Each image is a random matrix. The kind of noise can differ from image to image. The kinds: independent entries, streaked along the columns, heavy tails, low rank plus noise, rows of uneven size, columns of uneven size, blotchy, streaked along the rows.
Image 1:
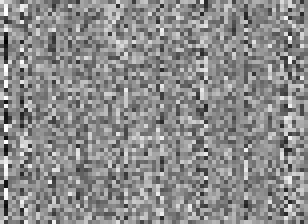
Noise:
columns of uneven size
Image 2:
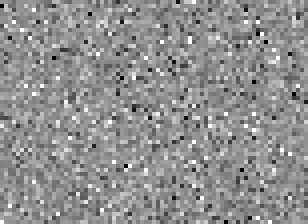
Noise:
heavy tails
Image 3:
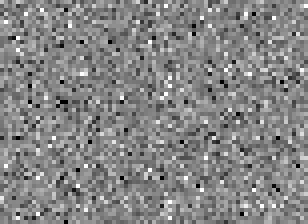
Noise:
heavy tails
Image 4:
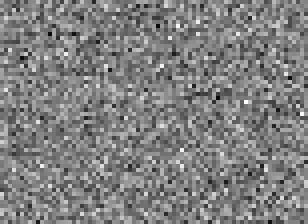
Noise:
independent entries
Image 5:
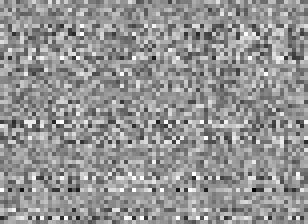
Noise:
rows of uneven size
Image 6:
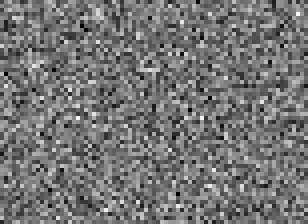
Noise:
independent entries
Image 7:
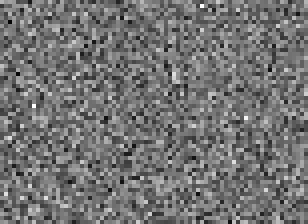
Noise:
independent entries
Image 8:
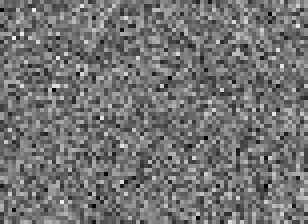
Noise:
independent entries
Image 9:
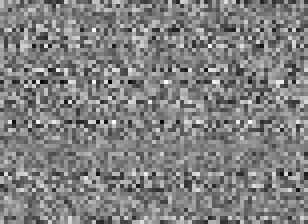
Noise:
rows of uneven size
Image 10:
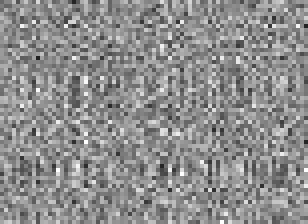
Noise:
low rank plus noise
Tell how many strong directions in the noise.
one
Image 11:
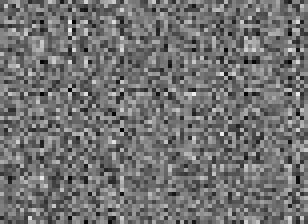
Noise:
low rank plus noise
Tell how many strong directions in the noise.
one
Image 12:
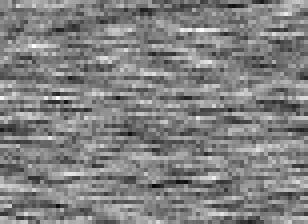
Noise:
streaked along the rows
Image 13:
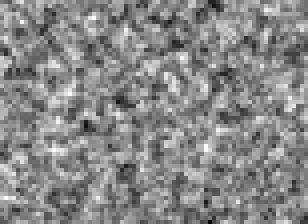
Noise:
blotchy
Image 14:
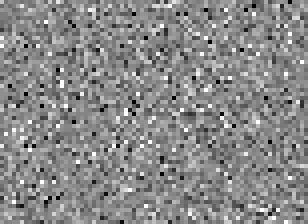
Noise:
heavy tails
